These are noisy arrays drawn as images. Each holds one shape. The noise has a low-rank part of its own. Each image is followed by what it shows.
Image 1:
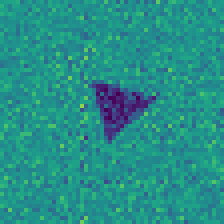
triangle
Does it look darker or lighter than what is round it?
darker
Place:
centre
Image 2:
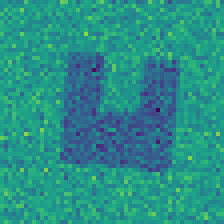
square with a notch
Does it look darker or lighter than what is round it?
darker
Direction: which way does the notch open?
up
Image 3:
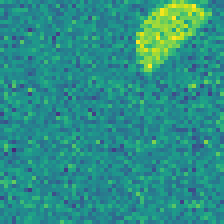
half disc
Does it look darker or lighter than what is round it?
lighter
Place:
top right
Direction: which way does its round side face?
up and left
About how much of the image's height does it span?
a third
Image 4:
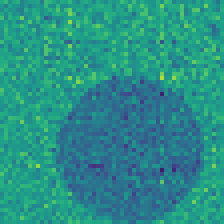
disc
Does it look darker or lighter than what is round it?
darker
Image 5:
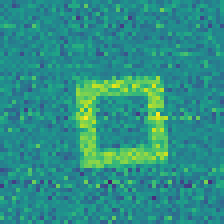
square frame
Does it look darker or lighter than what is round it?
lighter
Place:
centre
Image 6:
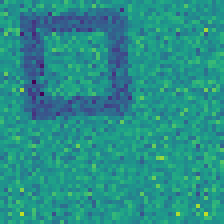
square frame
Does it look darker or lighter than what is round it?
darker
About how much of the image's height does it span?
half
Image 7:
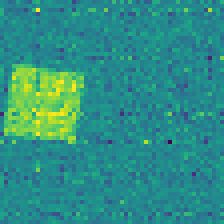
square
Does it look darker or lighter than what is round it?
lighter
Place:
middle left
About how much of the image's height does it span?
a third
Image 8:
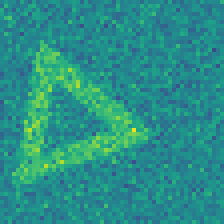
triangle frame
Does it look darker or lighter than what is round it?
lighter
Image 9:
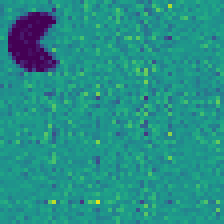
disc with a wedge cut out
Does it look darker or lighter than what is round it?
darker
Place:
top left
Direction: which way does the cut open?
right
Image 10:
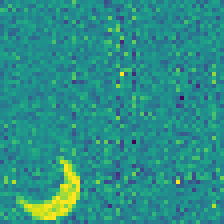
crescent
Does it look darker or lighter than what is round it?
lighter
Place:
bottom left
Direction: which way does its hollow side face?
up and left
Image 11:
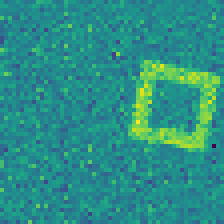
square frame
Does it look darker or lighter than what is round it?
lighter
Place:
middle right
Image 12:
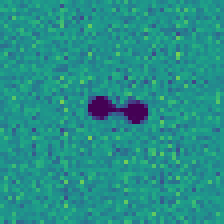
dumbbell
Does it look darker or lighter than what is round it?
darker
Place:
centre
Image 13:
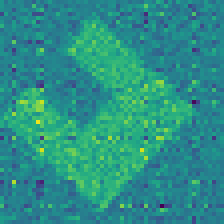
square with a notch
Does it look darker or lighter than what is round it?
lighter
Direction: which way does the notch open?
up and left
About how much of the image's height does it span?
nearly all
